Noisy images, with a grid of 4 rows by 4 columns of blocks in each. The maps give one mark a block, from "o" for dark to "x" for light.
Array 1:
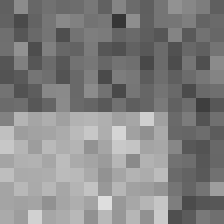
o o o o
o o o o
x x x o
x x x o
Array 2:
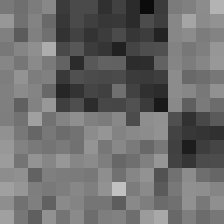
x o o x
x o o x
x x x o
x x x x
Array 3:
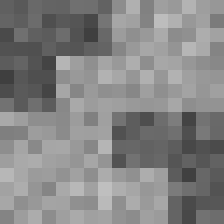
o o x x
o x x x
x x o o
x x x o
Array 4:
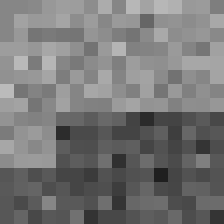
x x x x
x x x x
x o o o
o o o o
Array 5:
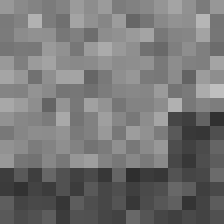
x x x x
x x x x
x x x o
o o o o
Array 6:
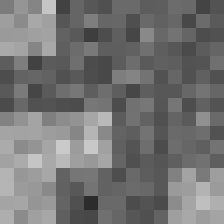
x o o o
o o o o
x x o o
x o o x
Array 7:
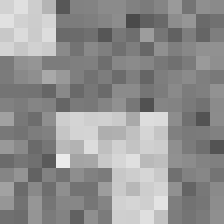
x o o o
o o o o
o x x o
o o x o
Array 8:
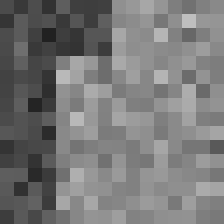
o o x x
o x x x
o x x x
o x x x
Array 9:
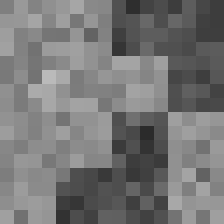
x x o o
x x x o
x x o x
x o o x
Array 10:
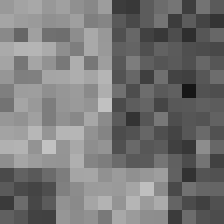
x x o o
x x o o
x x o o
o x x o
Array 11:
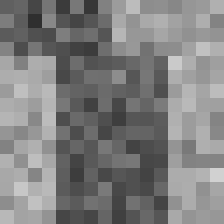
o o x x
x o o x
x o o x
x o o x
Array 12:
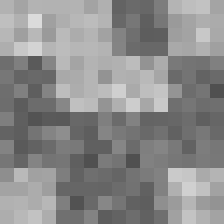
x x o x
o x x o
o o o o
x o o x
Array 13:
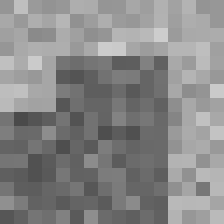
x x x x
x o o x
o o o x
o o o x
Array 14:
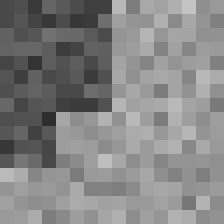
o o x x
o o x x
o x x x
x x x x
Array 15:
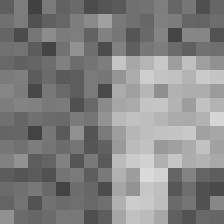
o o o o
o o x x
o o x x
o o x o
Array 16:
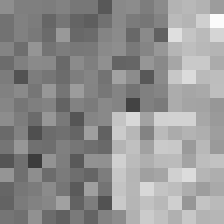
o o o x
o o o x
o o x x
o o x x
